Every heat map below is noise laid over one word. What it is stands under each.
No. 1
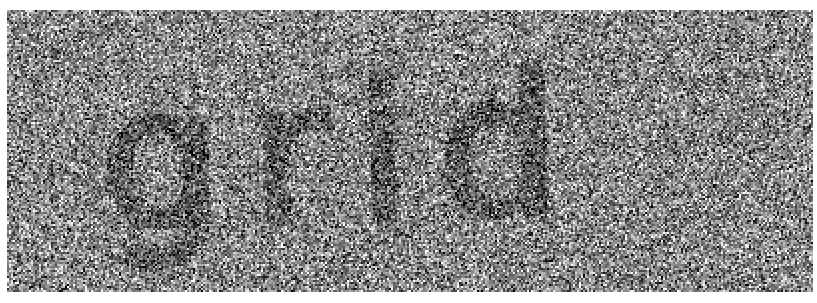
grid
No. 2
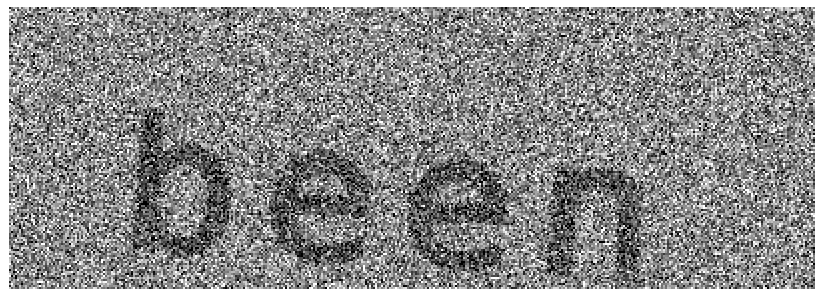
been
